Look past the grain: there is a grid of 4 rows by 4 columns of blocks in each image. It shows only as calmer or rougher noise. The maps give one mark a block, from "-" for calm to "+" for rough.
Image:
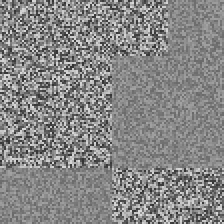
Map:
+ + + -
+ + - -
+ + - -
- - + +
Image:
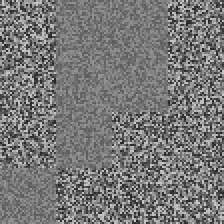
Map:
+ - - +
+ - - +
+ - + +
- + + +
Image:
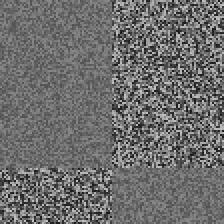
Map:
- - + +
- - + +
- - + +
+ + - -
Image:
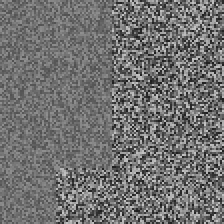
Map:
- - + +
- - + +
- - + +
- + + +
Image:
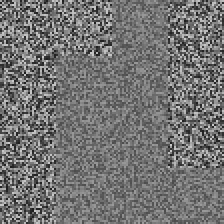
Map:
+ + - +
+ - - +
+ - - +
+ - - -
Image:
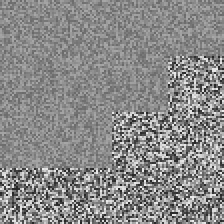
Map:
- - - -
- - - +
- - + +
+ + + +
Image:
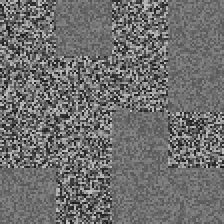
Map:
+ - + -
+ + + -
+ + - +
- + - -
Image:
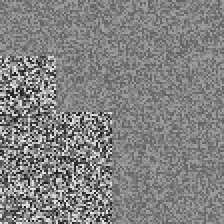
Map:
- - - -
+ - - -
+ + - -
+ + - -
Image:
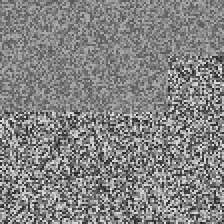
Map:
- - - -
- - - +
+ + + +
+ + + +
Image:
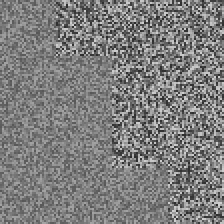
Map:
- + + +
- - + +
- - + +
- - - +
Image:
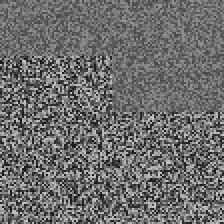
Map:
- - - -
+ + - -
+ + + +
+ + + +
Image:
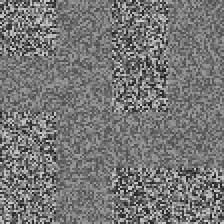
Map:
+ - + -
- - + -
+ - - -
+ - + +
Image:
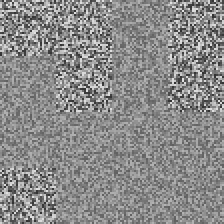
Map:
+ + - +
- + - +
- - - -
+ - - -
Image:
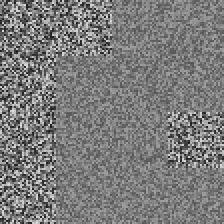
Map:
+ + - -
+ - - -
+ - - +
+ - - -
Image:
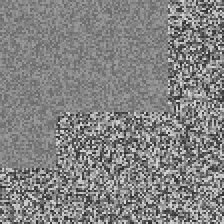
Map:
- - - +
- - - +
- + + +
+ + + +
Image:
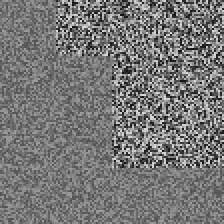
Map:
- + + +
- - + +
- - + +
- - - -
